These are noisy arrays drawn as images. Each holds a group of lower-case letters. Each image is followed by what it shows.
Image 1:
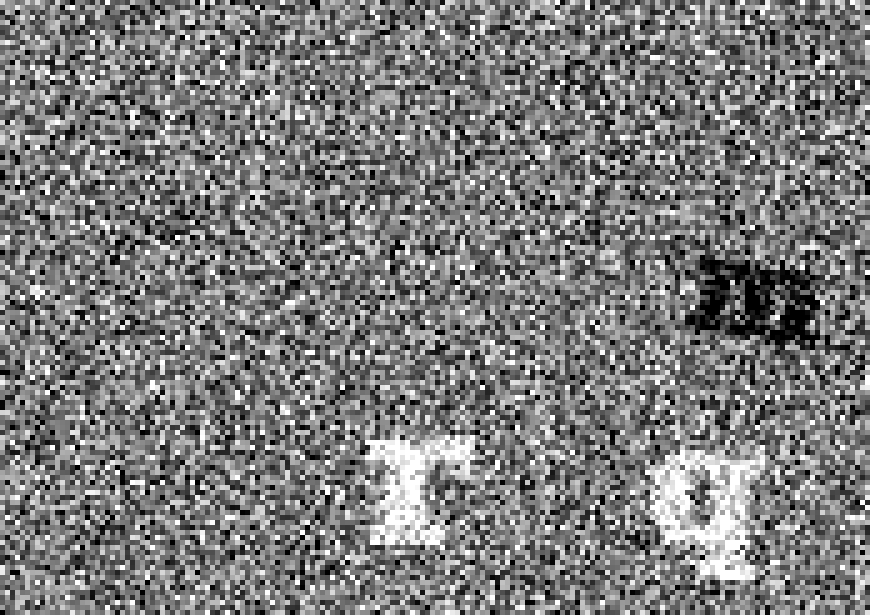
middle right: dark m; bottom middle: light r; bottom right: light q
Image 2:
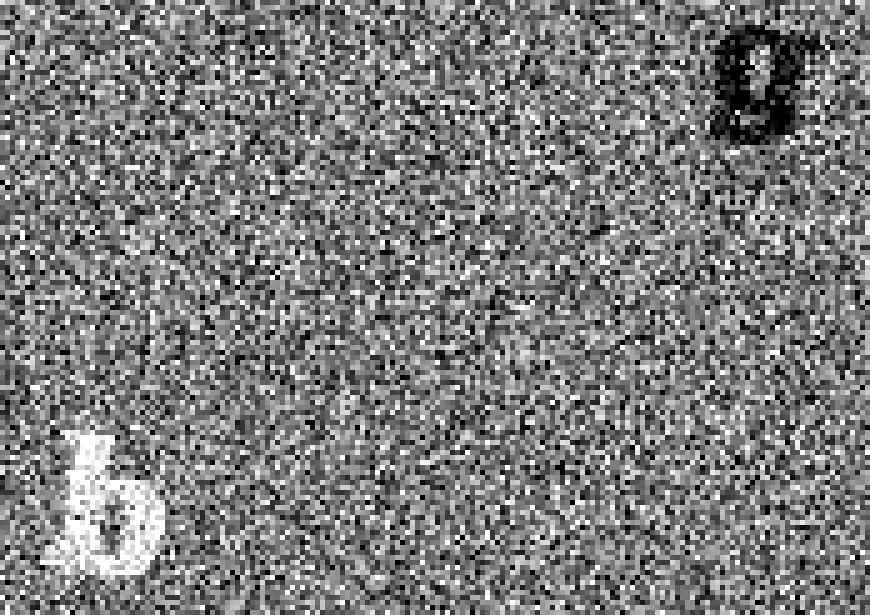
top right: dark g; bottom left: light b
